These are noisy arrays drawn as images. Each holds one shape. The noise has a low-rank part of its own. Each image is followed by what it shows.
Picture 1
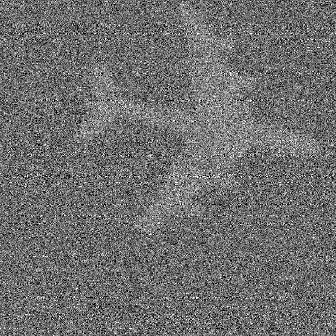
airplane
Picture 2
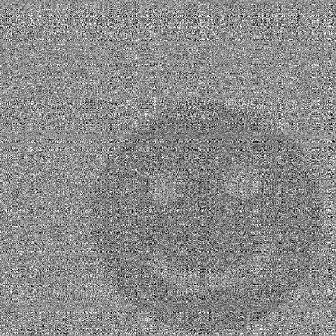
smiling face
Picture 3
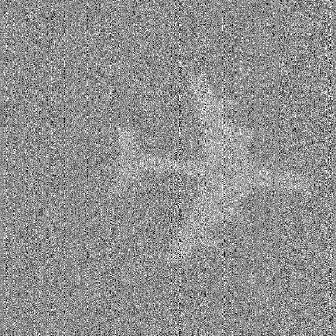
airplane
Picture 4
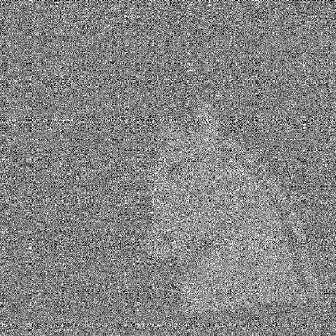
chess knight
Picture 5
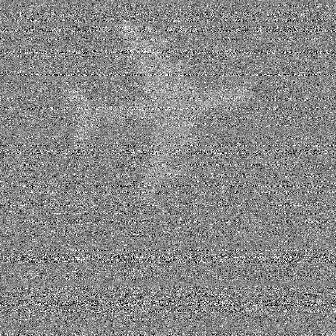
airplane
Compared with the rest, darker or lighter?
lighter
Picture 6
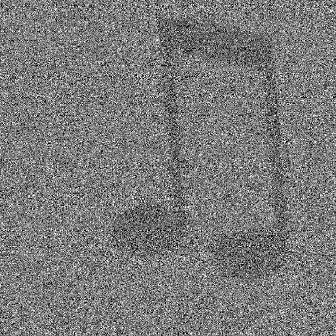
pair of musical notes
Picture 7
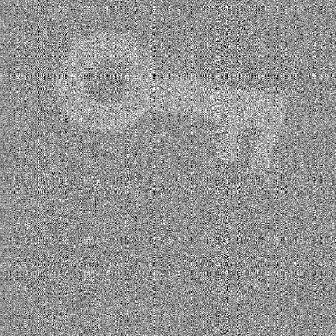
key
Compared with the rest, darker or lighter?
lighter
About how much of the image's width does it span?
two thirds
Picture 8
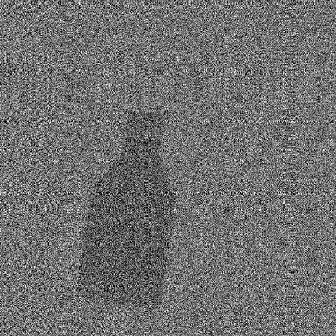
bottle
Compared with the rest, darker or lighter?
darker
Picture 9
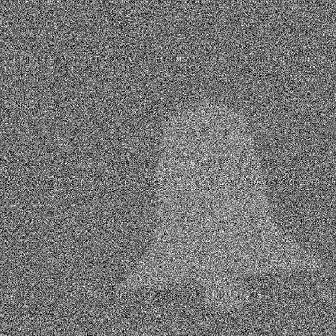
bell
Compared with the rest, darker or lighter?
lighter
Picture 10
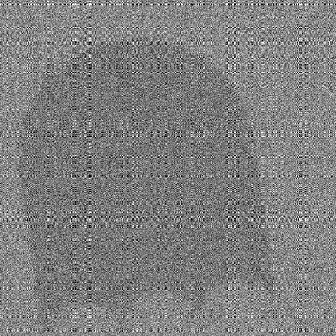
ghost
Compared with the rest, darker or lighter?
darker
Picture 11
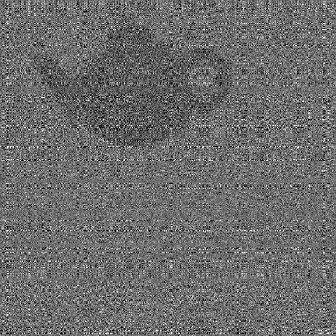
teapot
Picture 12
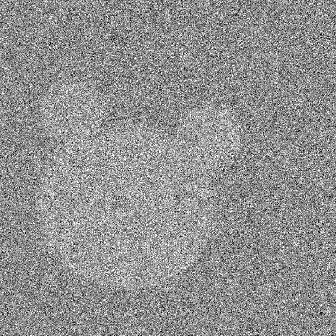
bear's head
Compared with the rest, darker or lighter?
lighter
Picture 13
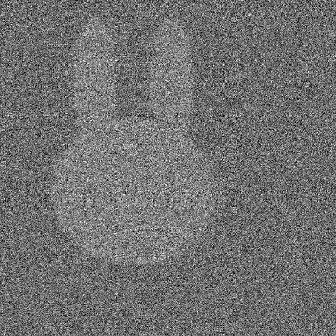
rabbit's head
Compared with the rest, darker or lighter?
lighter
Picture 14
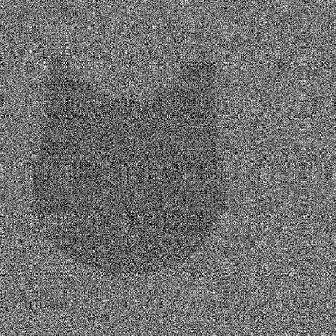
cat's head
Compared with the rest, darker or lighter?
darker
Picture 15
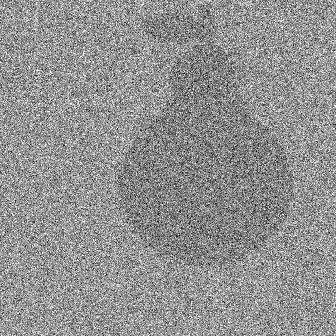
pear
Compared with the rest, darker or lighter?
darker
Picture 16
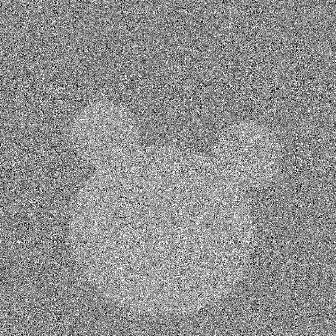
bear's head
